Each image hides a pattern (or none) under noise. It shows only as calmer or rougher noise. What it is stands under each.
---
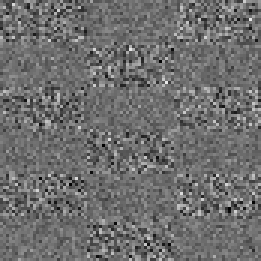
a checkerboard
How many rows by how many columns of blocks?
6 by 3
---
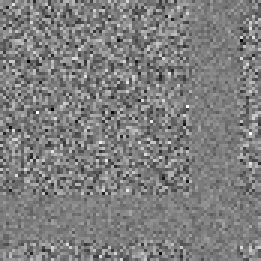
bands of rows crossing bands of columns
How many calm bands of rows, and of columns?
1 and 1
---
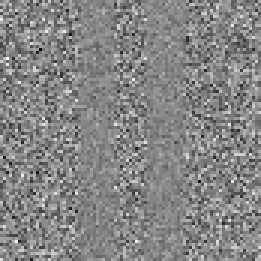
bands of columns
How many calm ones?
2
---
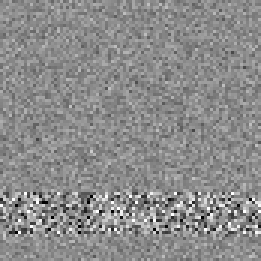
one band of rows
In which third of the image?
bottom
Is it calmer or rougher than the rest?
rougher
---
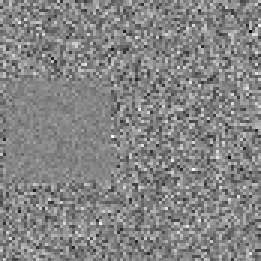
one block
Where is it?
middle left
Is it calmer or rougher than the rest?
calmer
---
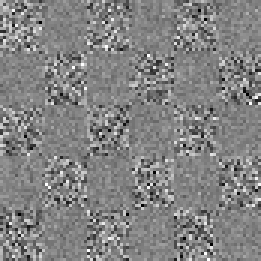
a checkerboard
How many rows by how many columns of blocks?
5 by 6
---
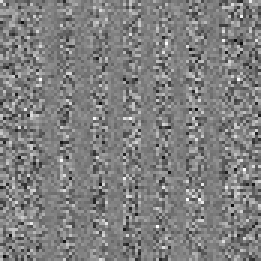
bands of columns
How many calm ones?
6
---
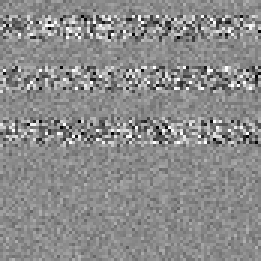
bands of rows
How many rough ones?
3
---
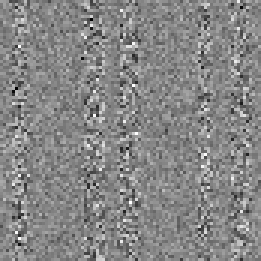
bands of columns
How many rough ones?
5
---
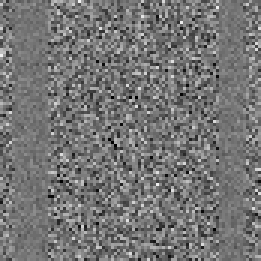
bands of columns
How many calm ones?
2
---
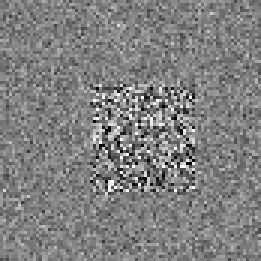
one block
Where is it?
centre
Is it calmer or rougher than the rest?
rougher
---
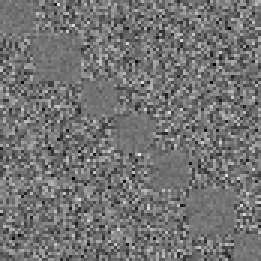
blocks along the diagonal
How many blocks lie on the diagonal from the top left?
7
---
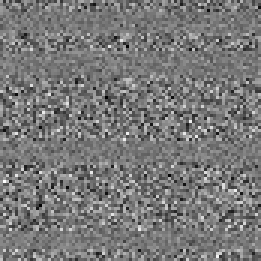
bands of rows
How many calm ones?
4
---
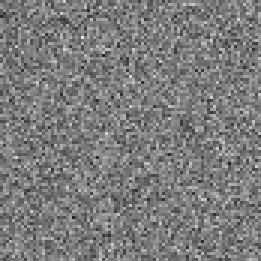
only noise
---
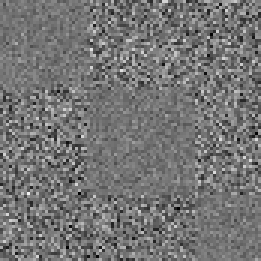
blocks along the diagonal
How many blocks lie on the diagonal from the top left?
3
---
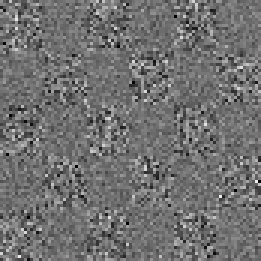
a checkerboard
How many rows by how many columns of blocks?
5 by 6
